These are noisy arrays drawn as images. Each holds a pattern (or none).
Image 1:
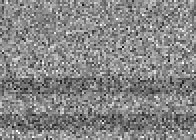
bands of rows
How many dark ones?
2
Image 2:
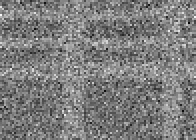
bands of rows crossing bands of columns
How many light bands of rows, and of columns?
3 and 2
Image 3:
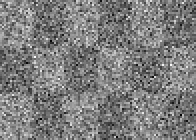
a checkerboard
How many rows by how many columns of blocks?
3 by 6
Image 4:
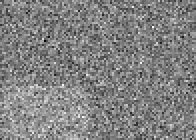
one block
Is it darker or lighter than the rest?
lighter
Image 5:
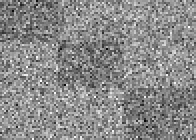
blocks along the diagonal
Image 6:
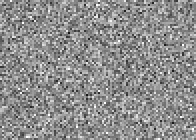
only noise
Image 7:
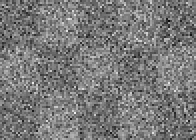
a checkerboard
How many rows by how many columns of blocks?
3 by 5
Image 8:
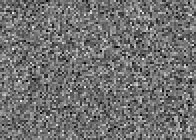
only noise
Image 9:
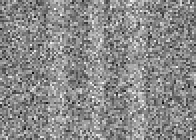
bands of columns
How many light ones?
3
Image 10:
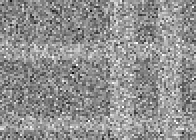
bands of rows crossing bands of columns
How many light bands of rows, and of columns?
2 and 2
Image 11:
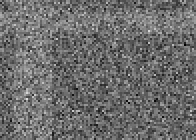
bands of rows crossing bands of columns
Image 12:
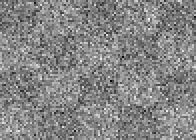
a checkerboard
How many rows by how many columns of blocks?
4 by 5
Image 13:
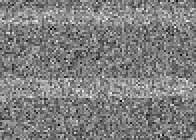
bands of rows
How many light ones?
2
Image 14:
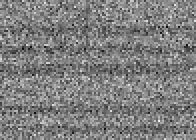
bands of rows
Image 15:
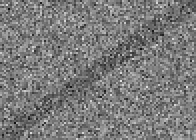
a diagonal band
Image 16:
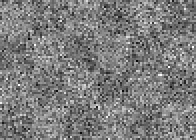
a checkerboard
